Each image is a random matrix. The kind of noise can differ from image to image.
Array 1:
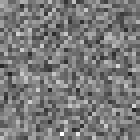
independent entries
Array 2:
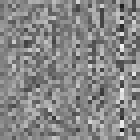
columns of uneven size
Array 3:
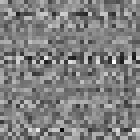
rows of uneven size
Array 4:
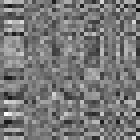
low rank plus noise
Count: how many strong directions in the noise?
one
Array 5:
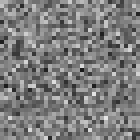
independent entries
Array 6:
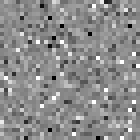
heavy tails
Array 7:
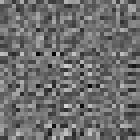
low rank plus noise
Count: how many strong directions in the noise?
two
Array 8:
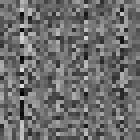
columns of uneven size
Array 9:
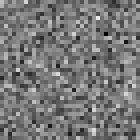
independent entries
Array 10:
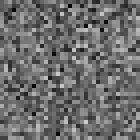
independent entries
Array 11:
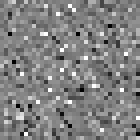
heavy tails
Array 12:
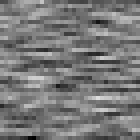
streaked along the rows
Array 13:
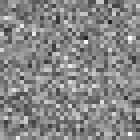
independent entries
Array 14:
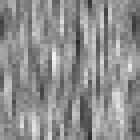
streaked along the columns
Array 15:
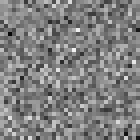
independent entries
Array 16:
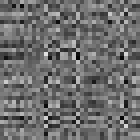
low rank plus noise
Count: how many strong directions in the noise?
one
